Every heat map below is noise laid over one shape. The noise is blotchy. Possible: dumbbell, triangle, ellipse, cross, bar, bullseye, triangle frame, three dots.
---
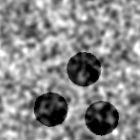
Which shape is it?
three dots
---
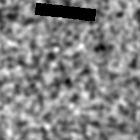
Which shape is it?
bar
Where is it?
top middle
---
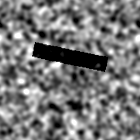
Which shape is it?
bar
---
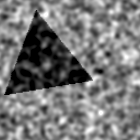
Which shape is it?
triangle
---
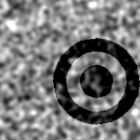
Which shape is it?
bullseye
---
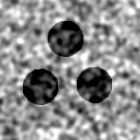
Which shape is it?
three dots
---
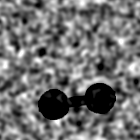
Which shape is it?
dumbbell
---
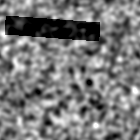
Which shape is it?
bar
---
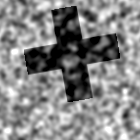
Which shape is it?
cross
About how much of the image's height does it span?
two thirds
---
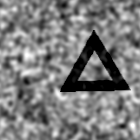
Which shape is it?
triangle frame
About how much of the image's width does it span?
half
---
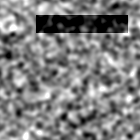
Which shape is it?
bar
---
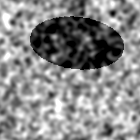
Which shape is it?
ellipse
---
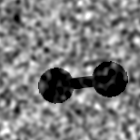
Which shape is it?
dumbbell
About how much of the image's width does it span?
two thirds
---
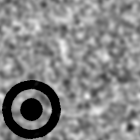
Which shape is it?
bullseye
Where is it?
bottom left
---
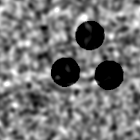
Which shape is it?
three dots
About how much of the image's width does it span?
half
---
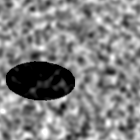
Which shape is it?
ellipse
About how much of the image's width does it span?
half
